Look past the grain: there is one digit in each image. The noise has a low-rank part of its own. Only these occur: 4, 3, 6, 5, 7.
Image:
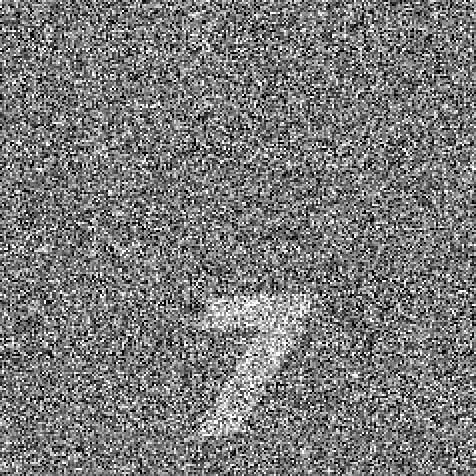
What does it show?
light 7, bottom middle
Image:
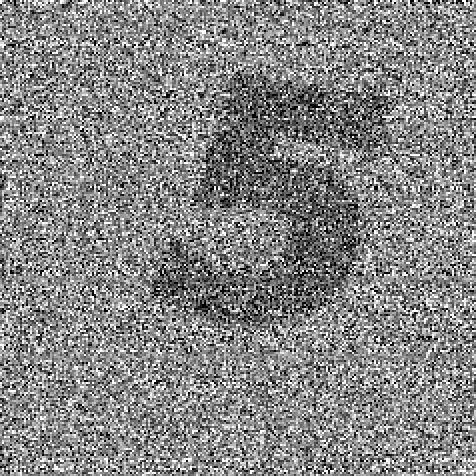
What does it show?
dark 5
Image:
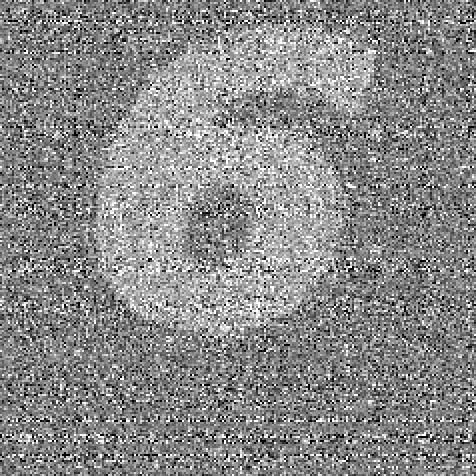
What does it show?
light 6
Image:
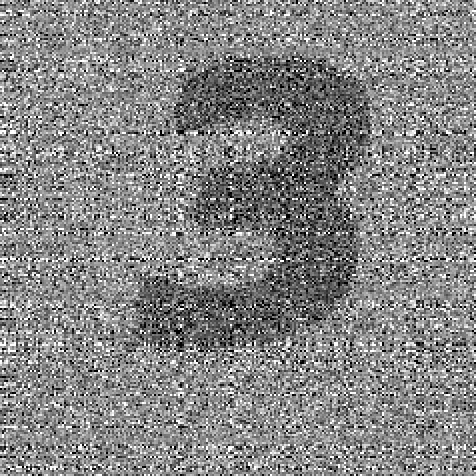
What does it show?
dark 3
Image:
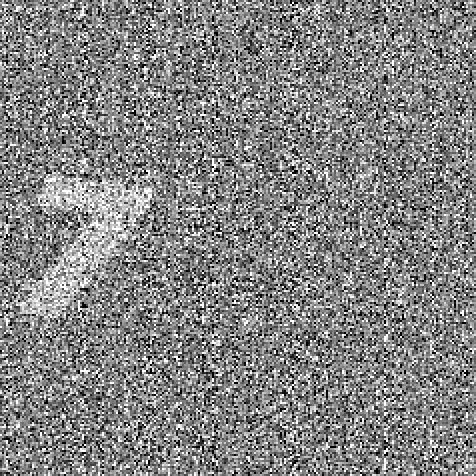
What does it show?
light 7, middle left
